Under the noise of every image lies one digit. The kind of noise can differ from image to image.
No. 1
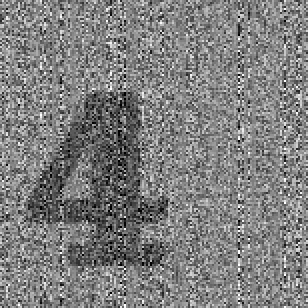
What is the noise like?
columns of uneven size
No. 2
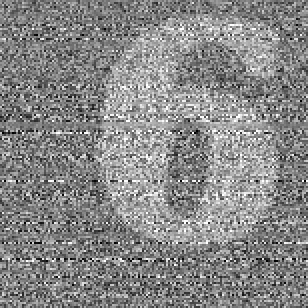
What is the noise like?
rows of uneven size
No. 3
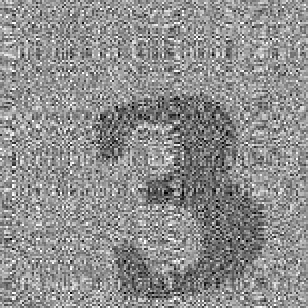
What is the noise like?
low rank plus noise
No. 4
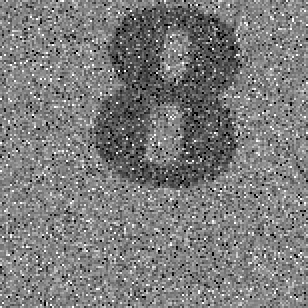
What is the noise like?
heavy tails
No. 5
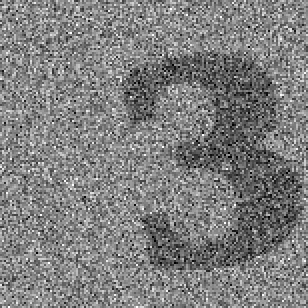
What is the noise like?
independent entries
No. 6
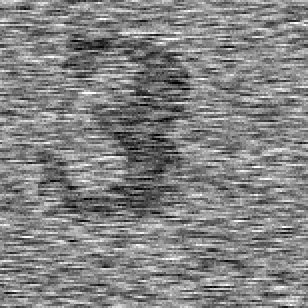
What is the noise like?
streaked along the rows
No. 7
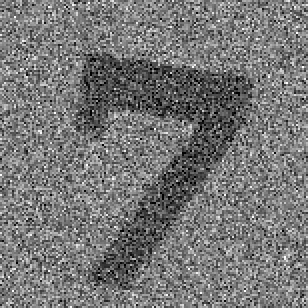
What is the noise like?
independent entries
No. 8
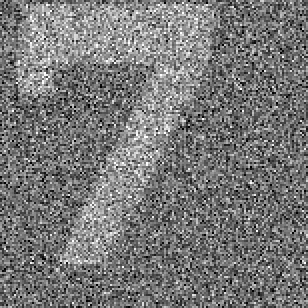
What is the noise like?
independent entries
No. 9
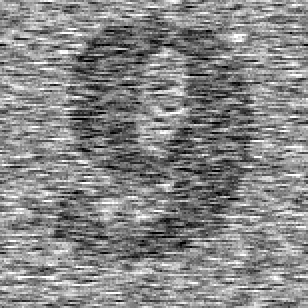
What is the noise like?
streaked along the rows
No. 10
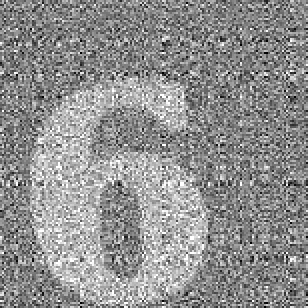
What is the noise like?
low rank plus noise
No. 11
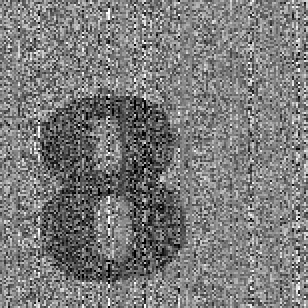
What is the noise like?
columns of uneven size
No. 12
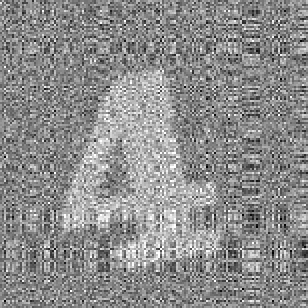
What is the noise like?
low rank plus noise
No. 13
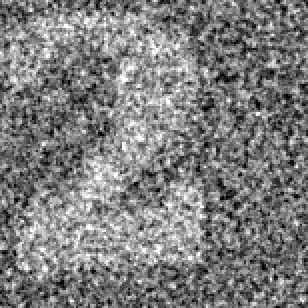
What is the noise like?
blotchy
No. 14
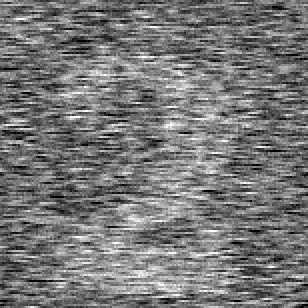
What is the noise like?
streaked along the rows
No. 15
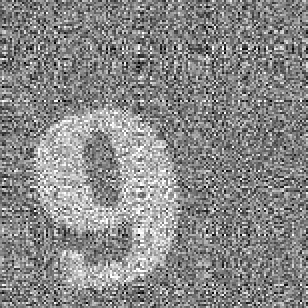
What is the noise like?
low rank plus noise
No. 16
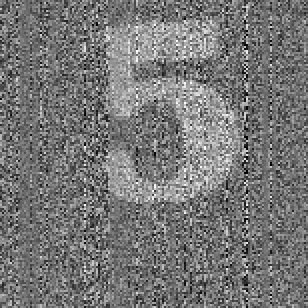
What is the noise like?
columns of uneven size
